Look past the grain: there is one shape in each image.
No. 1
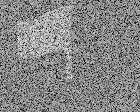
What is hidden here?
light flag
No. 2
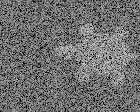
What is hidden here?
light turtle
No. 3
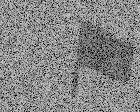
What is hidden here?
dark flag
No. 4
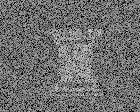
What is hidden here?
light chess rook
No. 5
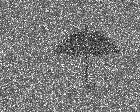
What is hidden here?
dark umbrella
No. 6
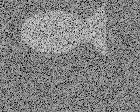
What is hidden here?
light fish
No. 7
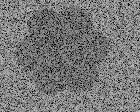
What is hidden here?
dark flower
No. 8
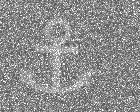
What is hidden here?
light anchor
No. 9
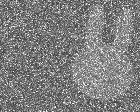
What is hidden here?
light rabbit's head
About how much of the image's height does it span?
nearly all
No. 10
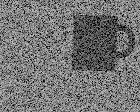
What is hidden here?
dark cup
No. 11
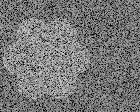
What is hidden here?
light flower
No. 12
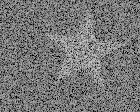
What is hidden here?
light star
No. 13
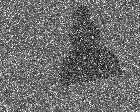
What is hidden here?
dark chess pawn
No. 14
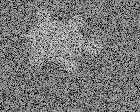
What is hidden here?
light turtle
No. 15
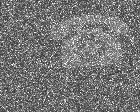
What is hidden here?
light telephone
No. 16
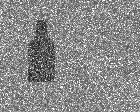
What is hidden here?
dark bottle
